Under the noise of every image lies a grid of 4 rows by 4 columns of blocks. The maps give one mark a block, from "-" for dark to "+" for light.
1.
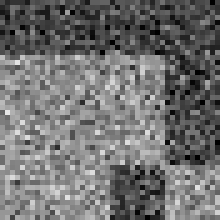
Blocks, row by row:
----
+++-
+++-
++-+
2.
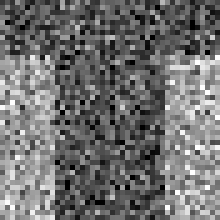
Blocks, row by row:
----
+--+
+--+
+--+
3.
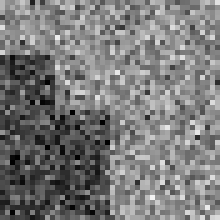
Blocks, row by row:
++++
-+++
--++
--++
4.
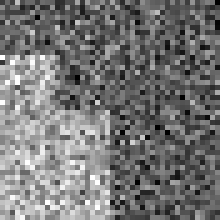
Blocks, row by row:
----
+---
++--
++--
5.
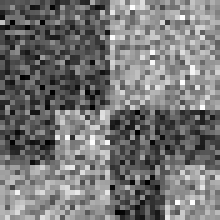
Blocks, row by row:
--++
--++
-+--
++-+
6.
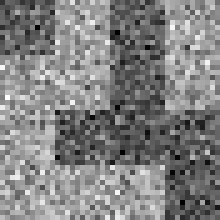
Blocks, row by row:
-+-+
++-+
+---
+++-
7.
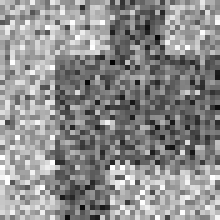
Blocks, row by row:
++-+
+---
+---
+-++
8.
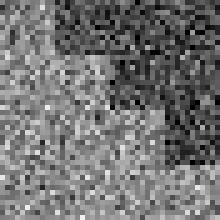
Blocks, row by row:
+---
++--
+++-
++++
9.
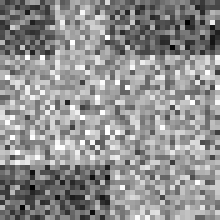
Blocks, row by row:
-+--
++++
++++
--++
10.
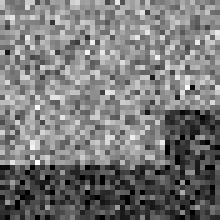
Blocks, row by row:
++++
++++
+++-
----
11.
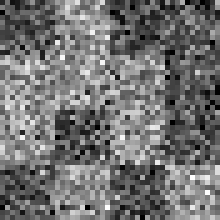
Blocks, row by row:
-+--
+++-
+-+-
-+-+
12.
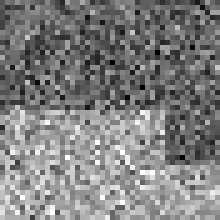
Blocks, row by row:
----
----
+++-
++++
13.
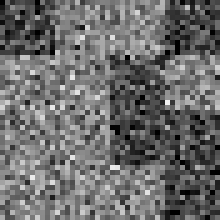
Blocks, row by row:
-++-
++-+
++--
+++-
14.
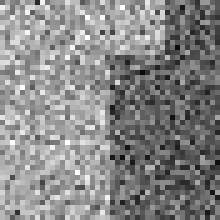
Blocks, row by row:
+++-
++--
++--
++--
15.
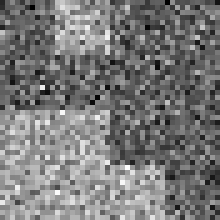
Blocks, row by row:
-+--
----
++--
+++-
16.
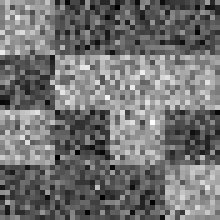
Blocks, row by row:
+---
-+++
+-+-
---+
